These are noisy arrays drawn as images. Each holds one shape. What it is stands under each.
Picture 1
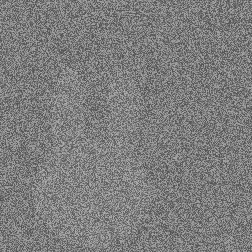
rabbit's head
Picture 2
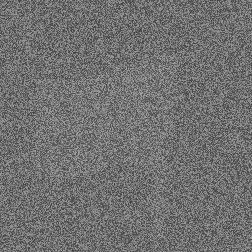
flag
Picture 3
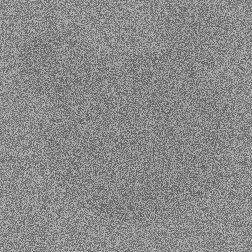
bear's head
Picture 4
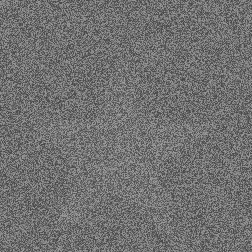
star
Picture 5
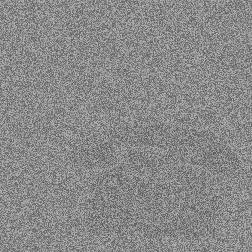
telephone
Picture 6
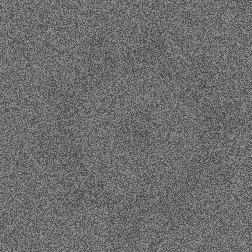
gear
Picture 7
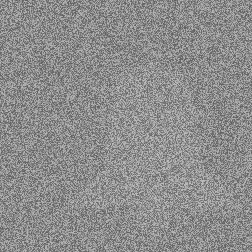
bell
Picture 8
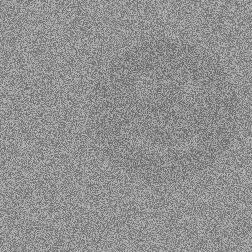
smiling face
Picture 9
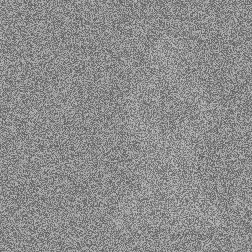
chess bishop
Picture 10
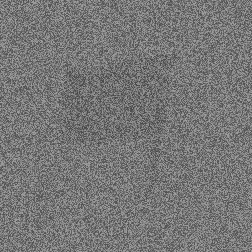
flag
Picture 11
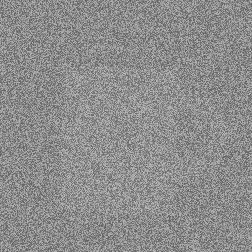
cup
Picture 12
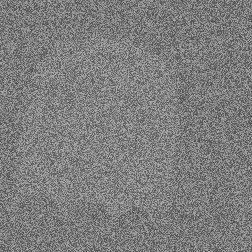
ghost
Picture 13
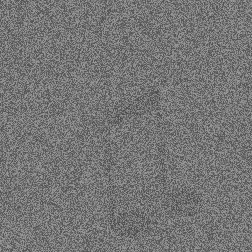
pair of musical notes
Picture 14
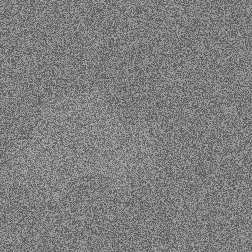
car
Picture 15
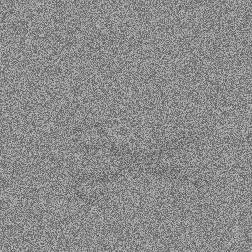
pair of scissors
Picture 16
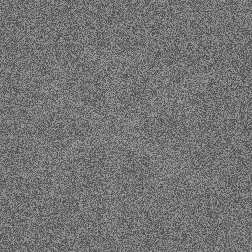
snowflake
